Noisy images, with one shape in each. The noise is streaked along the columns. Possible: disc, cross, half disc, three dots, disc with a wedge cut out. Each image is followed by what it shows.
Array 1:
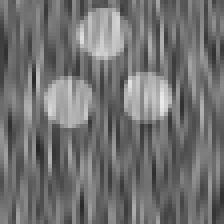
three dots
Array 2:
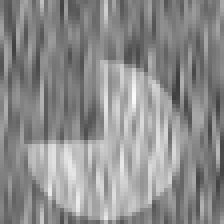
disc with a wedge cut out
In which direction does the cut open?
up and left
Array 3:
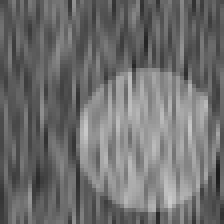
disc
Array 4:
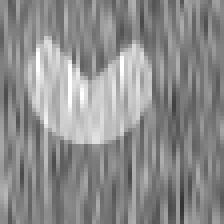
disc with a wedge cut out
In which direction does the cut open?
up
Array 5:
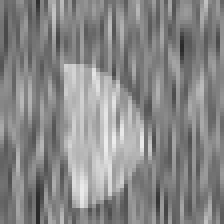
half disc
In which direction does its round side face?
right
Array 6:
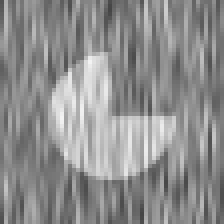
disc with a wedge cut out
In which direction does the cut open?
up and right
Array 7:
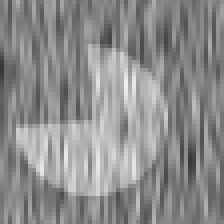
disc with a wedge cut out
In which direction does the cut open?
up and left
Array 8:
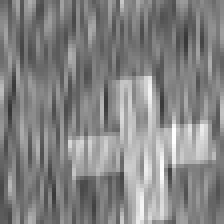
cross
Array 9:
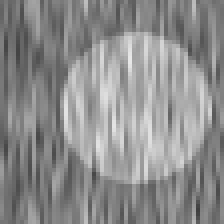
disc
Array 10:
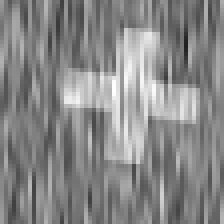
cross
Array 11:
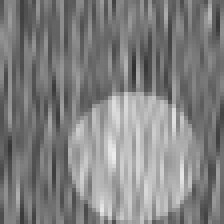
disc
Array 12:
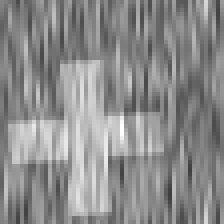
cross
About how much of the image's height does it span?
two thirds
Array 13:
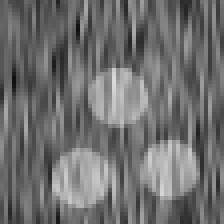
three dots
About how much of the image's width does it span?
two thirds
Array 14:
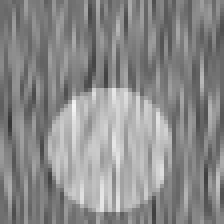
disc
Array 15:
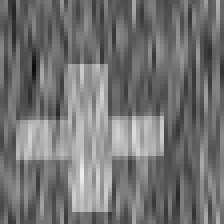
cross
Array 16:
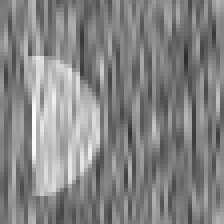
half disc
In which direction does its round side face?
right
